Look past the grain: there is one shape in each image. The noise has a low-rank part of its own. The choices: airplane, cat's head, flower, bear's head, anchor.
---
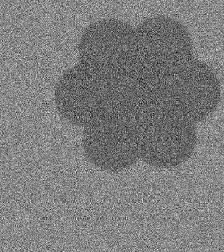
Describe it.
dark flower
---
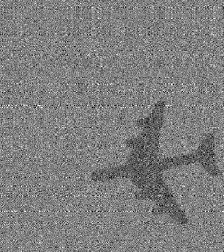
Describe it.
dark airplane
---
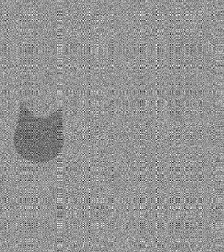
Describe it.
dark cat's head, middle left
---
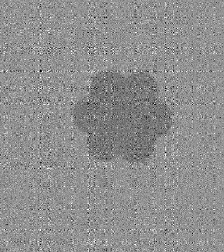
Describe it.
dark flower, centre
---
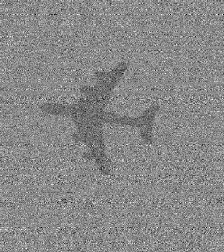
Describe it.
dark airplane
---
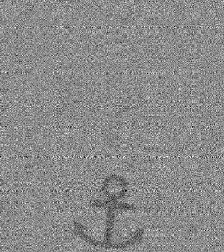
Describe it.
dark anchor, bottom middle
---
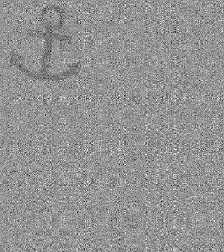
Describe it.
dark anchor, top left
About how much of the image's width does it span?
a third
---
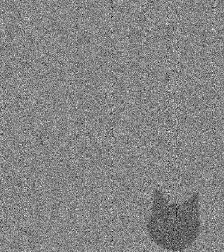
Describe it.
dark cat's head, bottom right
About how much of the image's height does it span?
a quarter
